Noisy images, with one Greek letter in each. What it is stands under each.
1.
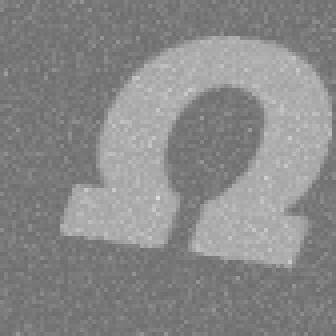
omega
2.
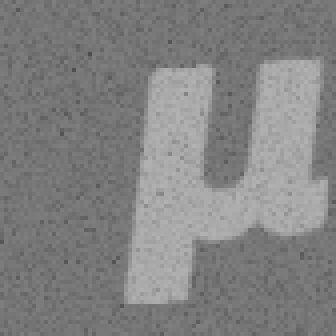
mu
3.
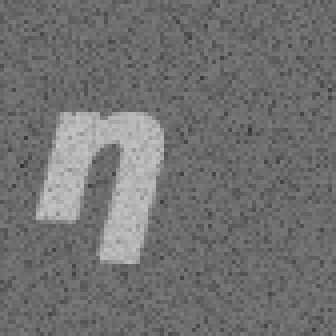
eta
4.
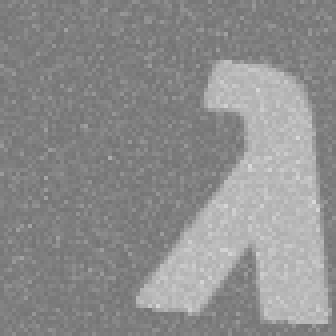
lambda
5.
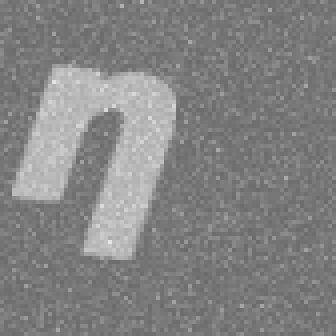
eta
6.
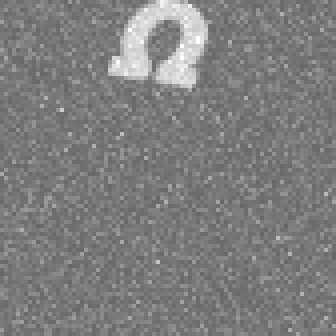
omega
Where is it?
top middle
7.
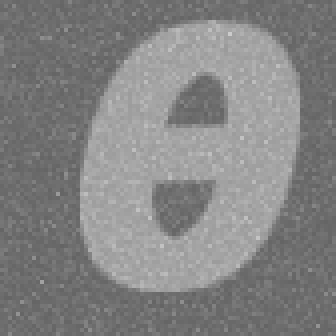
theta
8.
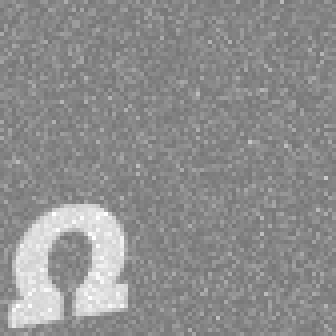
omega
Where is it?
bottom left
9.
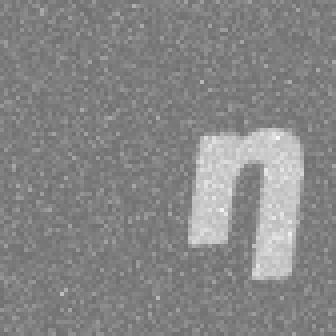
eta
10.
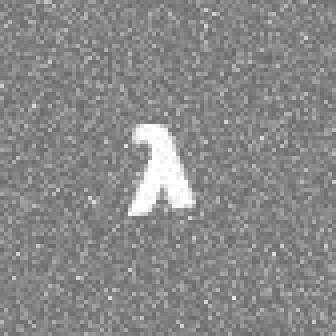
lambda
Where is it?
centre
